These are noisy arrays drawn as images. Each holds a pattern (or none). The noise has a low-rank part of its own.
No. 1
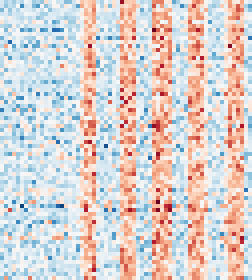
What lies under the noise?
bands of columns
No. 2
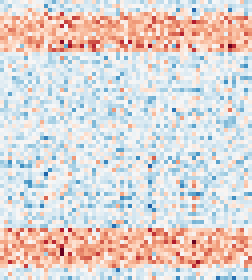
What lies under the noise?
bands of rows
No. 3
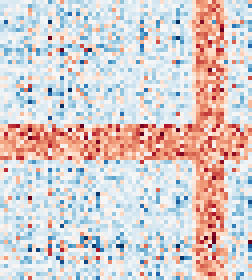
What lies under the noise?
bands of rows crossing bands of columns
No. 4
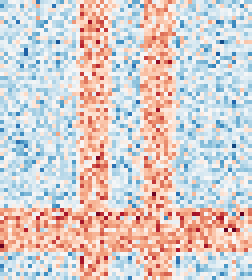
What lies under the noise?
bands of rows crossing bands of columns
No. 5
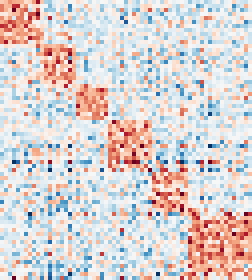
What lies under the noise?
blocks along the diagonal
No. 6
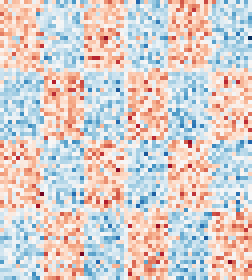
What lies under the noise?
a checkerboard
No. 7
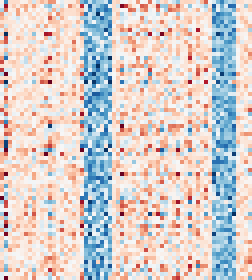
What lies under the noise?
bands of columns
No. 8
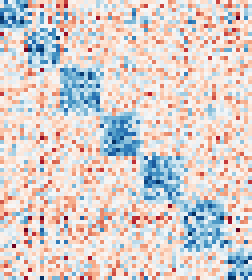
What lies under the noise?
blocks along the diagonal
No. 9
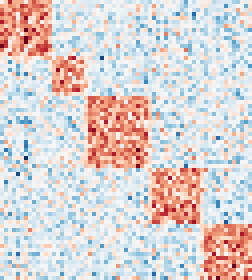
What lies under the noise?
blocks along the diagonal
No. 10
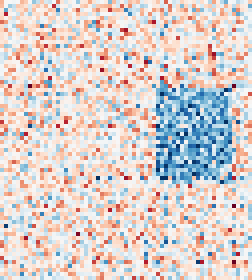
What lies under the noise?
one block
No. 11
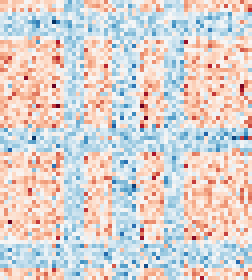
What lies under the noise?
bands of rows crossing bands of columns
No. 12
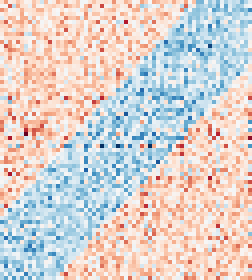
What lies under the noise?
a diagonal band
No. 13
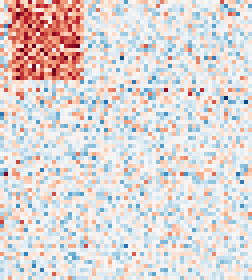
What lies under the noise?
one block
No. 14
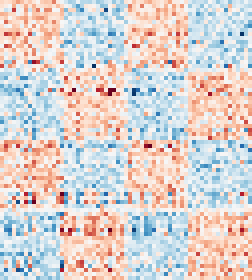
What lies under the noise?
a checkerboard
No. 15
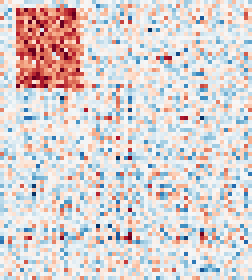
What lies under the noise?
one block
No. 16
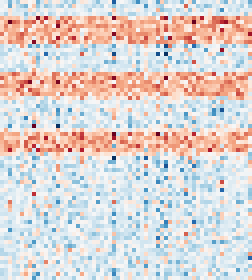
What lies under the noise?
bands of rows
